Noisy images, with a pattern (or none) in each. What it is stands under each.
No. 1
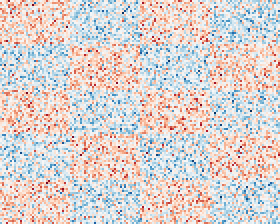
a checkerboard
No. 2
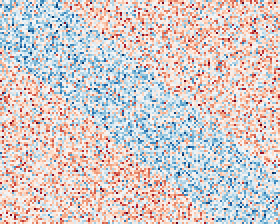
a diagonal band
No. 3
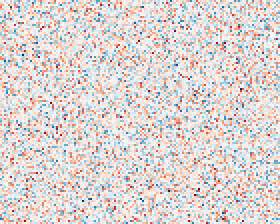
only noise
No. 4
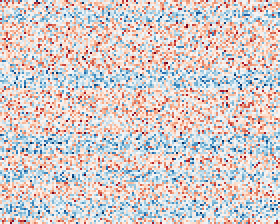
bands of rows
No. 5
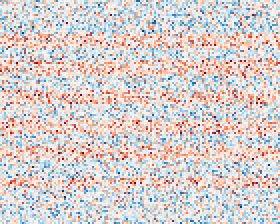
bands of rows
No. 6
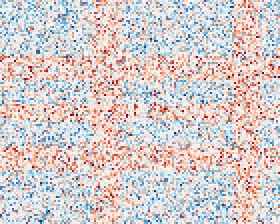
bands of rows crossing bands of columns
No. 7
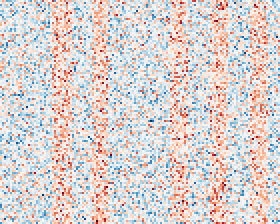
bands of columns
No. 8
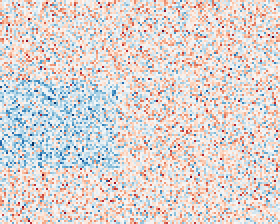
one block
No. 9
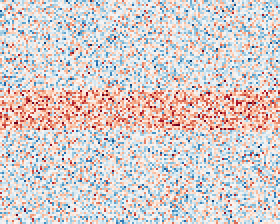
one band of rows
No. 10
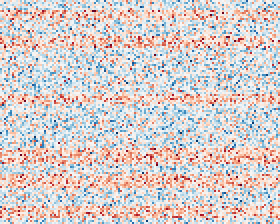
bands of rows
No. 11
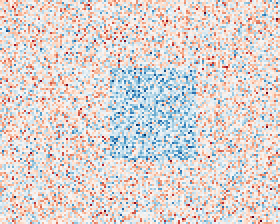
one block
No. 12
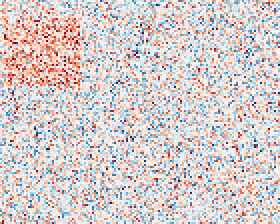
one block
